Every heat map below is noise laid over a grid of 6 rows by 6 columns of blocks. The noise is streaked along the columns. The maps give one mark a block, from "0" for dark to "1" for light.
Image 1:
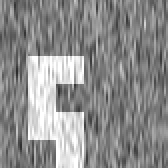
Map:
0 0 0 0 0 0
0 0 0 0 0 0
0 1 1 0 0 0
0 1 0 0 0 0
0 1 1 0 0 0
0 0 1 0 0 0
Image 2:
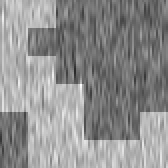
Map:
1 1 0 0 0 0
1 0 0 0 0 0
1 1 0 0 0 0
1 1 1 0 0 0
0 1 1 0 0 1
0 1 1 1 1 1
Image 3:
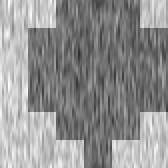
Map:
1 1 0 0 0 1
1 0 0 0 0 0
1 0 0 0 0 0
1 0 0 0 0 0
1 1 0 0 0 1
1 1 1 0 1 1
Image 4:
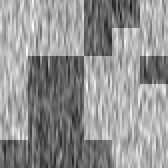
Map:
1 1 1 0 0 1
1 1 1 0 1 1
1 0 0 1 1 0
1 0 0 1 1 1
1 0 0 1 1 1
0 0 0 0 1 1
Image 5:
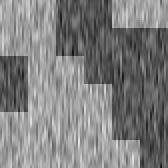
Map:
1 1 0 0 1 1
1 1 0 0 0 0
0 1 1 0 0 0
0 1 1 1 0 0
1 1 1 1 0 0
1 1 1 1 1 0
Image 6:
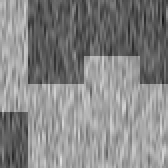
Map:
1 0 0 0 0 0
1 0 0 0 0 0
1 0 0 1 1 0
1 1 1 1 1 1
0 1 1 1 1 1
0 1 1 1 1 1
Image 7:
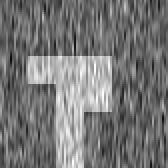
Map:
0 0 0 0 0 0
0 0 0 0 0 0
0 1 1 1 0 0
0 0 1 1 0 0
0 0 1 0 0 0
0 0 1 0 0 0
